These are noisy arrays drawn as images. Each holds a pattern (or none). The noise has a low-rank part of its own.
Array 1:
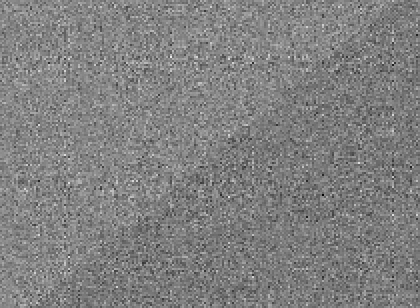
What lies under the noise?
a sharp edge
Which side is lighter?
top left
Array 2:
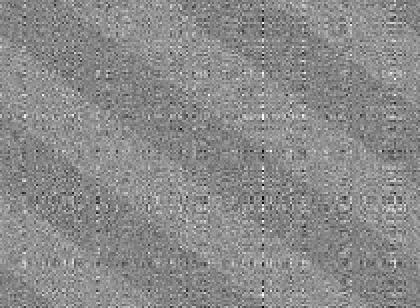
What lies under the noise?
diagonal stripes
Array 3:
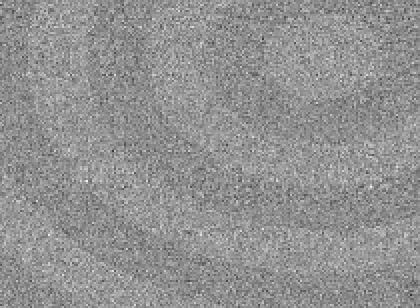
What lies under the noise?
rings round one point
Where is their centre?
top right
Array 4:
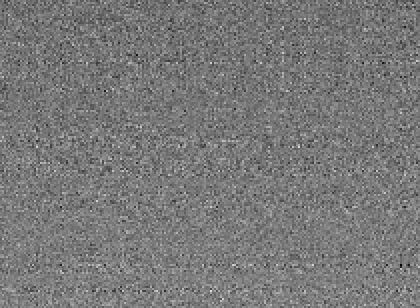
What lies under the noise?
a smooth slope
